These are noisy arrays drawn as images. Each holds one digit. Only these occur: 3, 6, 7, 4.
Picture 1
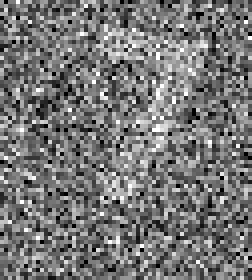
light 7
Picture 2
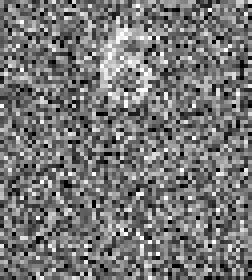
light 6, top middle
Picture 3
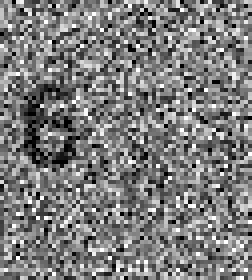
dark 6, middle left
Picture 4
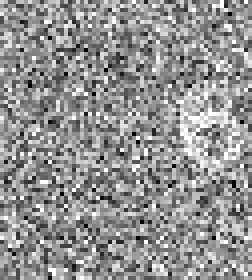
light 6, middle right
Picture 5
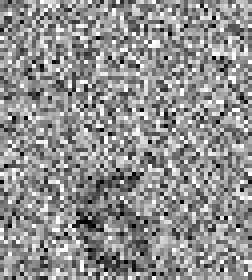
dark 6, bottom middle
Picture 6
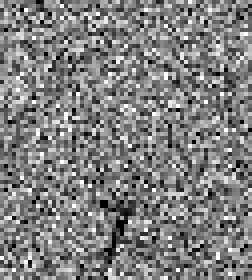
dark 7, bottom middle
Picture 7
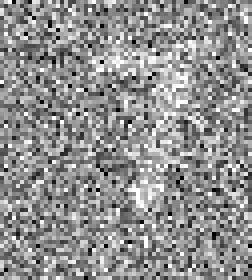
light 7
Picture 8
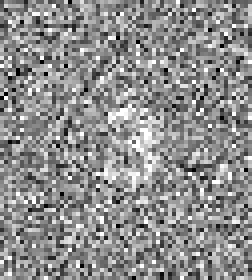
light 3, centre
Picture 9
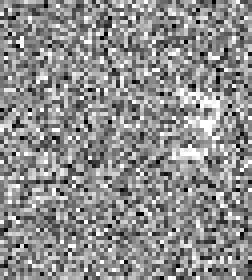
light 3, middle right
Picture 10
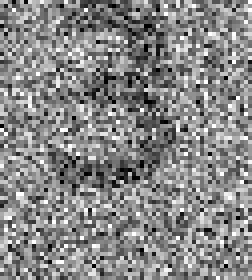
dark 3
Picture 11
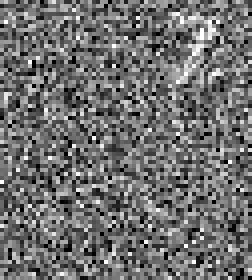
light 7, top right
